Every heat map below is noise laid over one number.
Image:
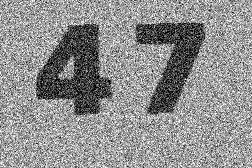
47
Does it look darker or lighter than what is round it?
darker
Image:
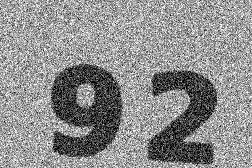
92
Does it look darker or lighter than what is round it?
darker
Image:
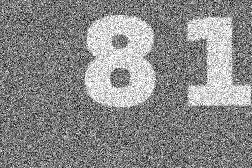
81
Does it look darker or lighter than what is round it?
lighter
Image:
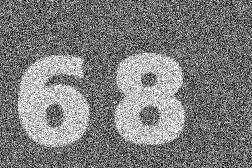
68
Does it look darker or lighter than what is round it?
lighter
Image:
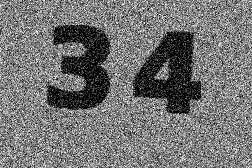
34
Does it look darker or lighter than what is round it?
darker
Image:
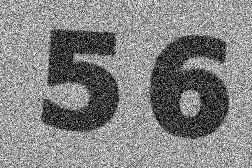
56
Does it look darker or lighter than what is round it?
darker
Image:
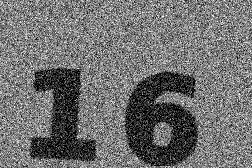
16
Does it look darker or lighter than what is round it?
darker
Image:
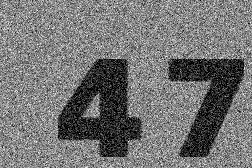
47
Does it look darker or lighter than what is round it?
darker
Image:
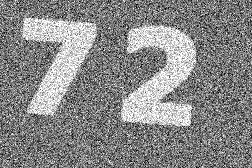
72
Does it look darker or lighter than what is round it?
lighter
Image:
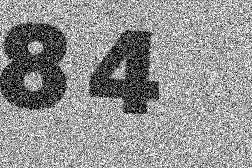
84
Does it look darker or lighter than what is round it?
darker
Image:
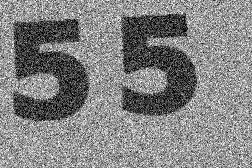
55
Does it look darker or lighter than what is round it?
darker
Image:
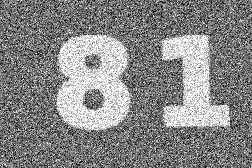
81
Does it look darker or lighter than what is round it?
lighter
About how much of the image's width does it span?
two thirds
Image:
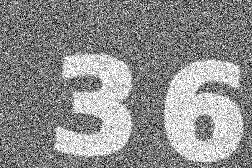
36
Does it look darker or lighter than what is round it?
lighter
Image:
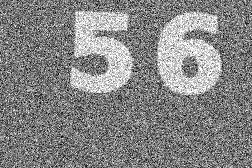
56
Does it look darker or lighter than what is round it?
lighter
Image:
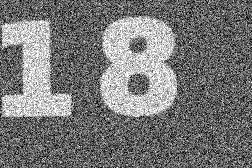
18
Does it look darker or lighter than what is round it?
lighter
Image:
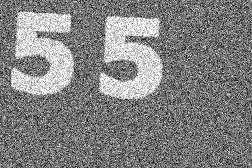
55
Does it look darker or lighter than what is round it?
lighter
